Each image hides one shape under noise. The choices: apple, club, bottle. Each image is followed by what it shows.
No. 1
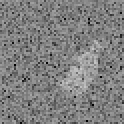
bottle
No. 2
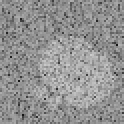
apple
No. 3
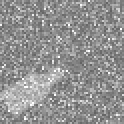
bottle
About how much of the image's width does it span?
half
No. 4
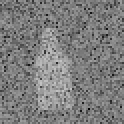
bottle
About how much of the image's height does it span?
two thirds
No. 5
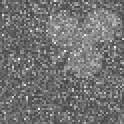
club
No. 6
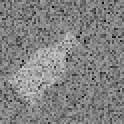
bottle
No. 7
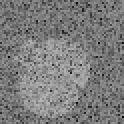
apple
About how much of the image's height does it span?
two thirds
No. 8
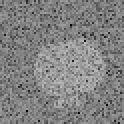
apple
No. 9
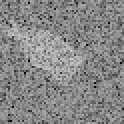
bottle
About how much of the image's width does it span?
two thirds
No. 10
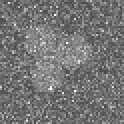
club
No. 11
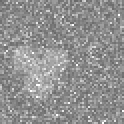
club
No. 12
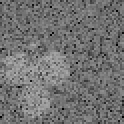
club
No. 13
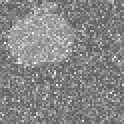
apple
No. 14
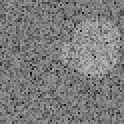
apple
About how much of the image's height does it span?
half
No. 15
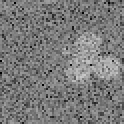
club
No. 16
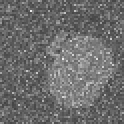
apple
